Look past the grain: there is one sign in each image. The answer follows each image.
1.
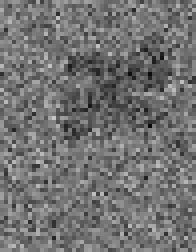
not-equal sign
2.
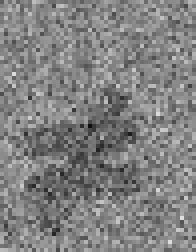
not-equal sign
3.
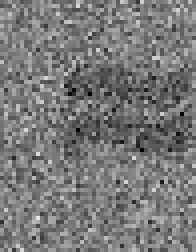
approximately sign
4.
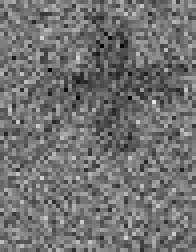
plus sign
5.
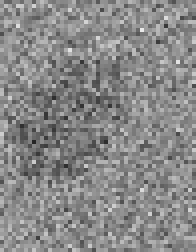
hash sign
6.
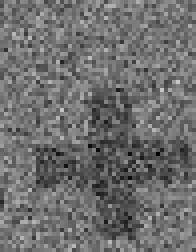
plus sign
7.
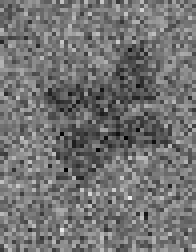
not-equal sign
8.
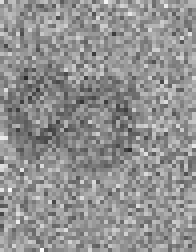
infinity sign
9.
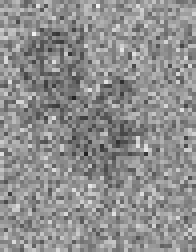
percent sign
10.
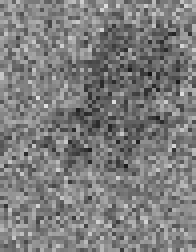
hash sign
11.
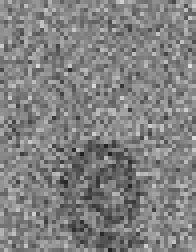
at sign
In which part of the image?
bottom middle
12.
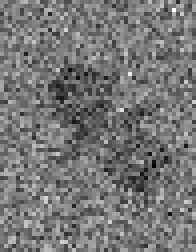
percent sign
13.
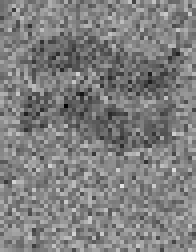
approximately sign
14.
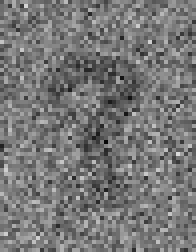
question mark
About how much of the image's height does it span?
two thirds
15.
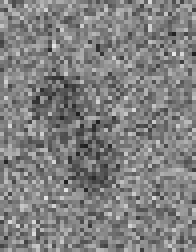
percent sign
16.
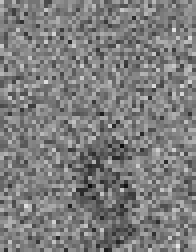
section sign
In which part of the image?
bottom middle
